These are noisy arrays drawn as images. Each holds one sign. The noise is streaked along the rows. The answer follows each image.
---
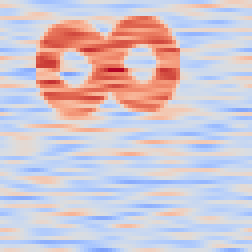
infinity sign
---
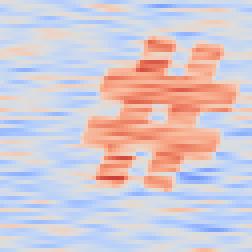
hash sign
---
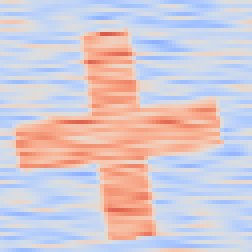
plus sign
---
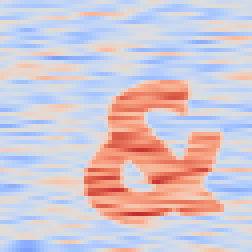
ampersand
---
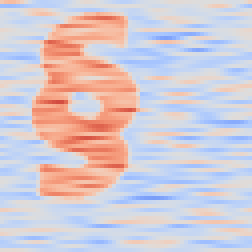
section sign
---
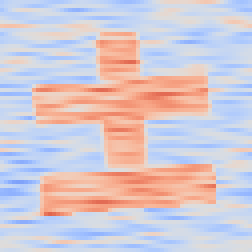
plus-minus sign
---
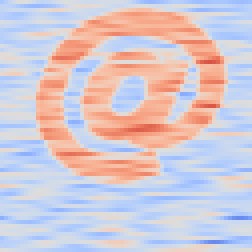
at sign
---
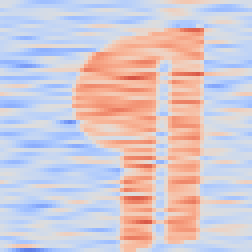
pilcrow
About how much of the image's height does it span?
nearly all
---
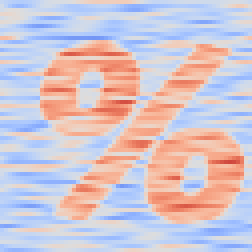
percent sign
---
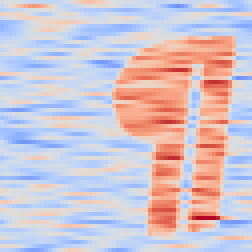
pilcrow
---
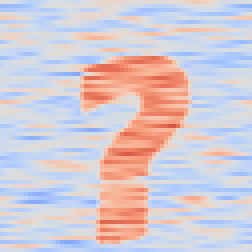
question mark
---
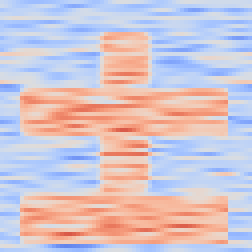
plus-minus sign
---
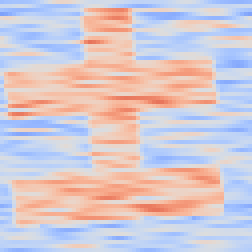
plus-minus sign
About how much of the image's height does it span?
nearly all
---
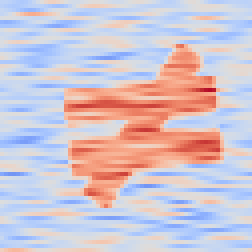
not-equal sign
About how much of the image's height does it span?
two thirds
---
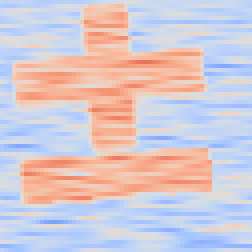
plus-minus sign
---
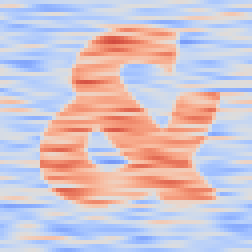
ampersand
